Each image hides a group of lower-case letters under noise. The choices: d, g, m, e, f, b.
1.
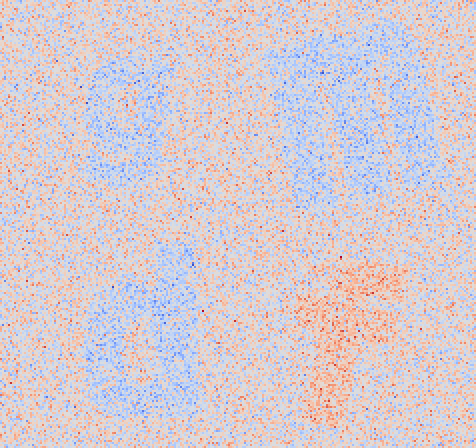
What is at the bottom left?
d
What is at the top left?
g
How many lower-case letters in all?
4
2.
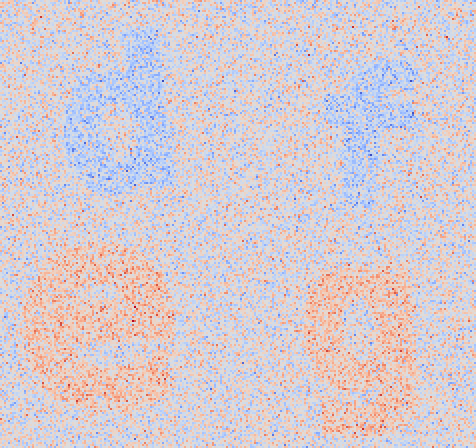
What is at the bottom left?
e
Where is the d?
top left
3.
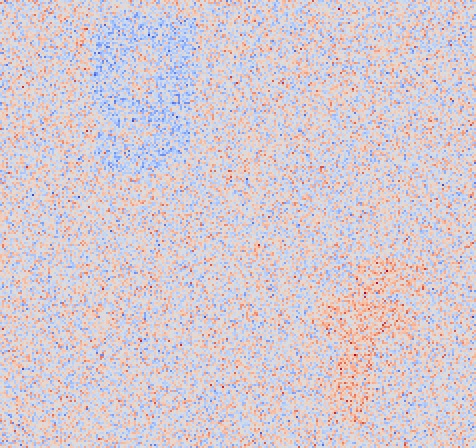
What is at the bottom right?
f
